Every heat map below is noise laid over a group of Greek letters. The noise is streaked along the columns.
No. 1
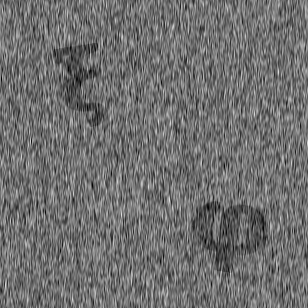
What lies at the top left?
xi
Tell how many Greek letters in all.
2
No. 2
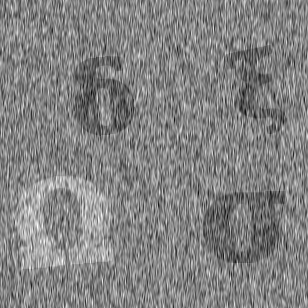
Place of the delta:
top left
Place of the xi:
top right
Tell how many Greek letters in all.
4
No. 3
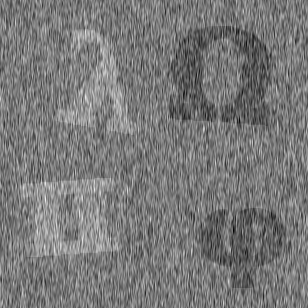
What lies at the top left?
lambda
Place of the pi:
bottom left
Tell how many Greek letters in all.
4
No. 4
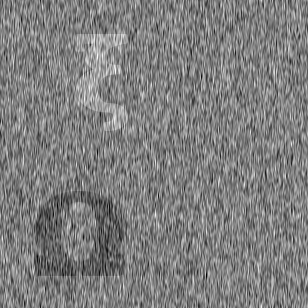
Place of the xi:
top left
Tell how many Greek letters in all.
2
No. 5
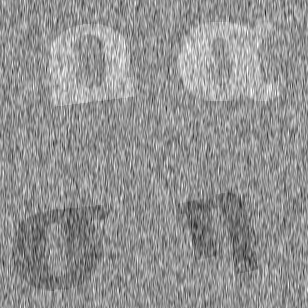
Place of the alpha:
top right
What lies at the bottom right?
eta
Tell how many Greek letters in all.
4
